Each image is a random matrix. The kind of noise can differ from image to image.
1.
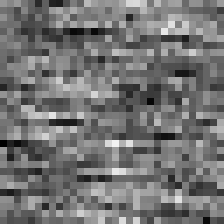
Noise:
streaked along the rows
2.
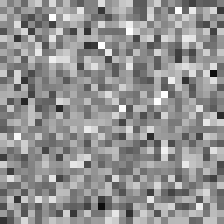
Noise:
independent entries
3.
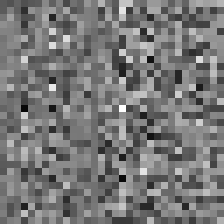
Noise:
columns of uneven size
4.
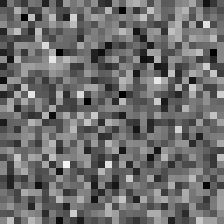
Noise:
independent entries
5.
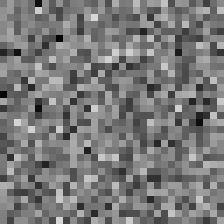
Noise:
independent entries
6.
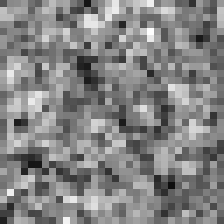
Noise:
blotchy
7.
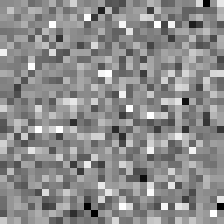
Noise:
heavy tails
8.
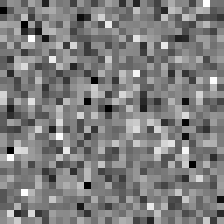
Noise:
heavy tails
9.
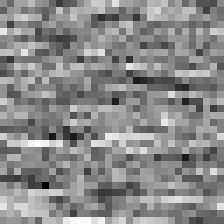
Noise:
streaked along the rows
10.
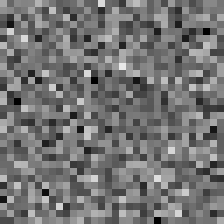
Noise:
independent entries
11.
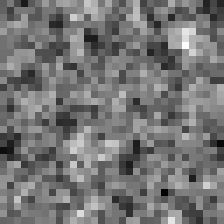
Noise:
blotchy
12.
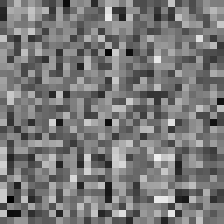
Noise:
low rank plus noise
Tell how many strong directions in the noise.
one
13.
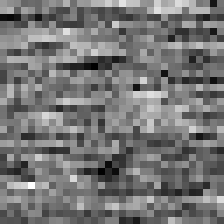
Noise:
streaked along the rows
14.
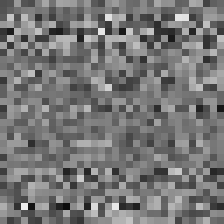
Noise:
rows of uneven size
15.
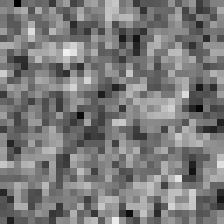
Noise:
blotchy
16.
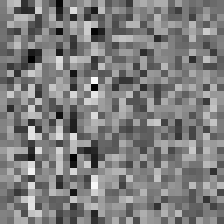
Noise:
columns of uneven size
